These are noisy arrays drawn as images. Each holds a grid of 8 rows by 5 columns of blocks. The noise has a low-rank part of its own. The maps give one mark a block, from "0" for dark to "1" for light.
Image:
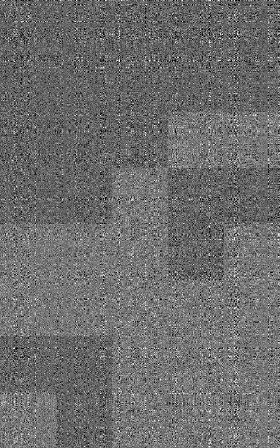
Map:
0 0 0 0 0
0 0 0 0 0
0 0 0 1 1
0 0 1 0 0
1 1 1 0 1
1 1 1 1 1
0 0 1 1 1
1 0 1 1 1
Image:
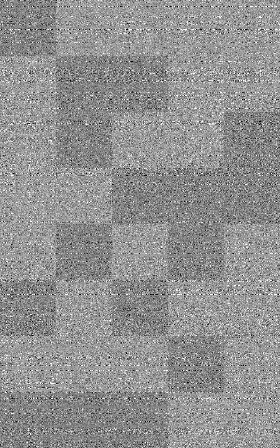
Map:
0 1 1 1 1
1 0 0 1 1
1 0 1 1 0
1 1 0 0 0
1 0 1 0 1
0 1 0 1 1
1 1 1 0 1
0 0 0 1 1
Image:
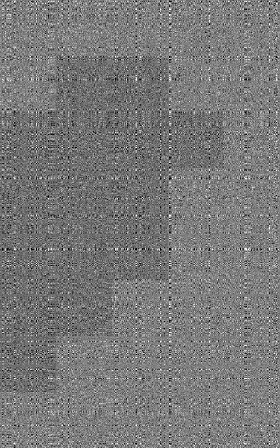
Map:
1 1 1 1 1
1 0 0 1 1
0 0 0 0 1
0 0 0 1 1
0 0 0 1 1
0 0 1 1 1
0 1 1 1 1
1 1 1 1 1
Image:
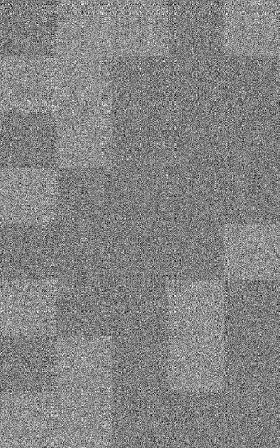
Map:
0 1 1 0 1
1 1 0 0 0
0 1 0 0 0
1 0 0 0 0
0 0 0 0 1
1 0 0 1 0
0 1 0 1 0
1 1 0 0 0
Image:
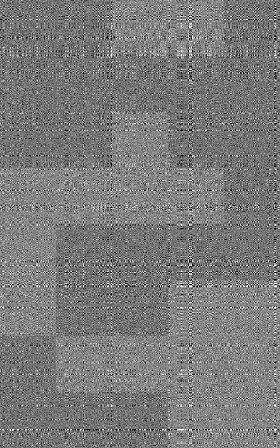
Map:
0 0 1 1 0
0 0 0 0 0
0 0 1 0 0
1 1 1 1 0
1 0 0 0 0
1 0 0 1 1
0 1 1 1 1
0 0 0 1 1
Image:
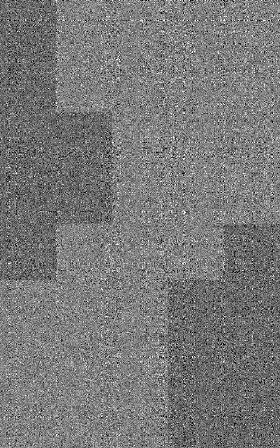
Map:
0 1 1 1 1
0 1 1 1 1
0 0 1 1 1
0 0 1 1 1
0 1 1 1 0
1 1 1 0 0
1 1 1 0 0
1 1 1 0 0
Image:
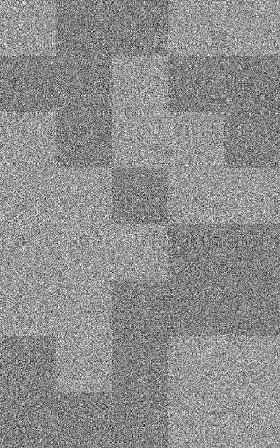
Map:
1 0 0 1 1
0 0 1 0 0
1 0 1 1 0
1 1 0 1 1
1 1 1 0 0
1 1 0 0 0
0 1 0 1 1
0 0 0 1 1
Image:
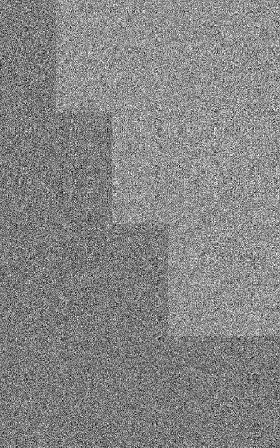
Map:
0 1 1 1 1
0 1 1 1 1
0 0 1 1 1
0 0 1 1 1
0 0 0 1 1
0 0 0 1 1
0 0 0 0 0
0 0 0 0 0
